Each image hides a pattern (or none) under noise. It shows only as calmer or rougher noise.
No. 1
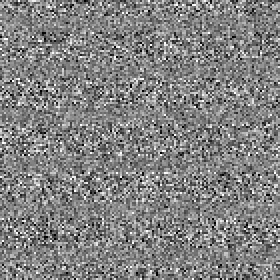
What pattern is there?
horizontal stripes
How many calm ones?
6
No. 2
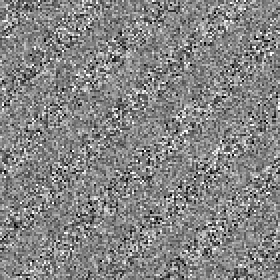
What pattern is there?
diagonal stripes
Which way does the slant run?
bottom left to top right
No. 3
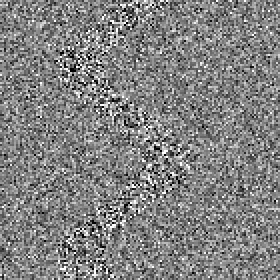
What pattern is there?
a wavy band
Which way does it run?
top to bottom
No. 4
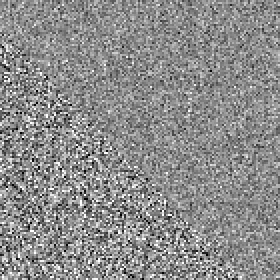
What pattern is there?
a sharp edge
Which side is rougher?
bottom left
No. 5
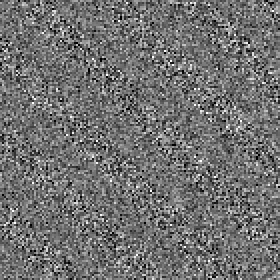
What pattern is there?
diagonal stripes
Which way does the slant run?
top left to bottom right
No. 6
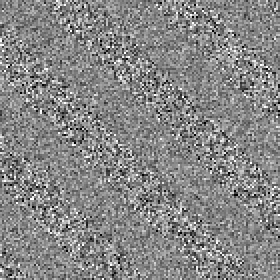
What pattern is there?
diagonal stripes
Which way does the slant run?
top left to bottom right
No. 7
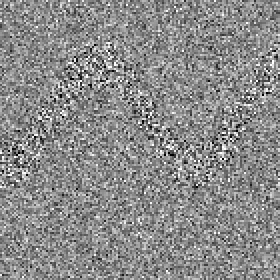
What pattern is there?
a wavy band
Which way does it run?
left to right
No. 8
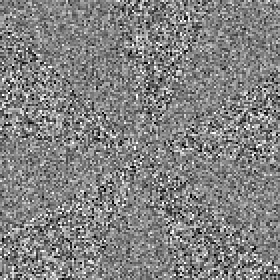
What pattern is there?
spokes from one point
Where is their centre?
centre
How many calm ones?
5
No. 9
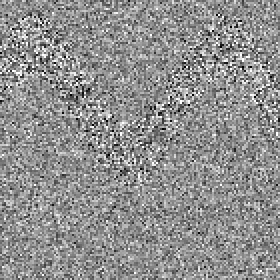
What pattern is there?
a wavy band
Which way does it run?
left to right
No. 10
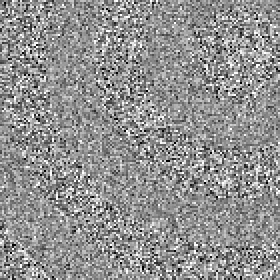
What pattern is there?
rings round one point
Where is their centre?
top right
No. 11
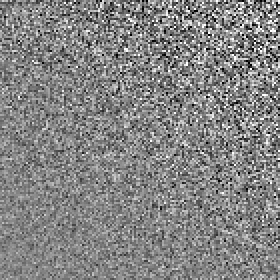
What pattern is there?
a smooth slope
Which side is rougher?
top right
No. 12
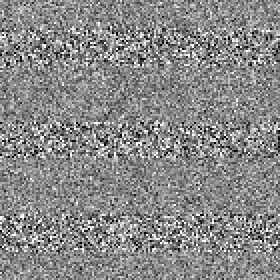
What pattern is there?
horizontal stripes
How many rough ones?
3
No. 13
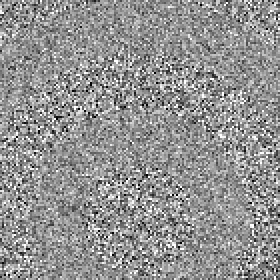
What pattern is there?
rings round one point
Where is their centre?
bottom middle
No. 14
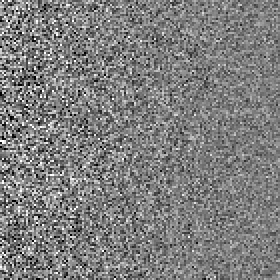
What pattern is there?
a smooth slope
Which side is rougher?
left
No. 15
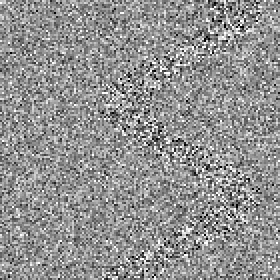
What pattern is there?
a wavy band
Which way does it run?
top to bottom
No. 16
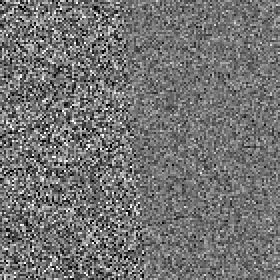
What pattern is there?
a sharp edge
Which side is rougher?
left
